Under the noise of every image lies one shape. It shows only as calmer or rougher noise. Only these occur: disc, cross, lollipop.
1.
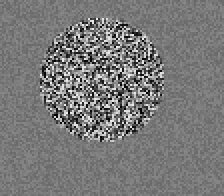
rough disc
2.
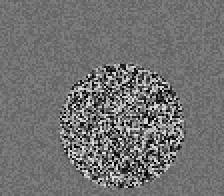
rough disc
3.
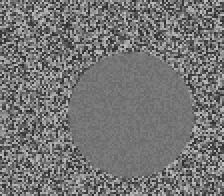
calm disc
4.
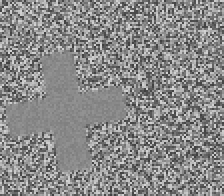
calm cross
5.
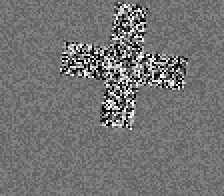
rough cross
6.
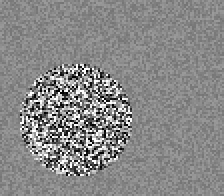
rough disc
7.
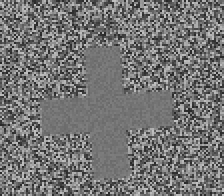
calm cross
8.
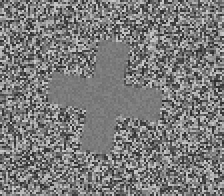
calm cross
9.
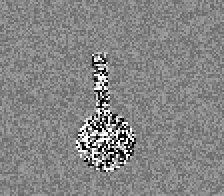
rough lollipop
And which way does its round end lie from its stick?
down
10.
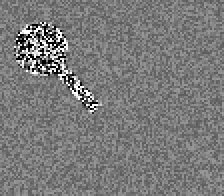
rough lollipop
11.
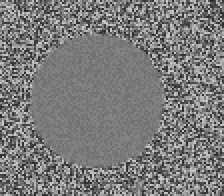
calm disc
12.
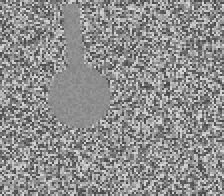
calm lollipop
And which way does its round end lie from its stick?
down
